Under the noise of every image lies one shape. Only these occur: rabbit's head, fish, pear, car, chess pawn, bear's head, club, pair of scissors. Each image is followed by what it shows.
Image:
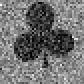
club
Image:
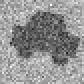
car
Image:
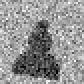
chess pawn
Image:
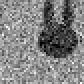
rabbit's head
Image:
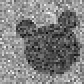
bear's head
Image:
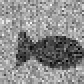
fish
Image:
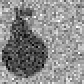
pear
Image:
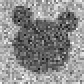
bear's head
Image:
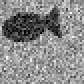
fish
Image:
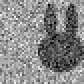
rabbit's head
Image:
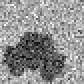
car
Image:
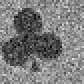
club
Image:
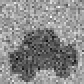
car
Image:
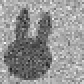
rabbit's head
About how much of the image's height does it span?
nearly all
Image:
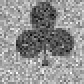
club
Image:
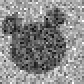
bear's head
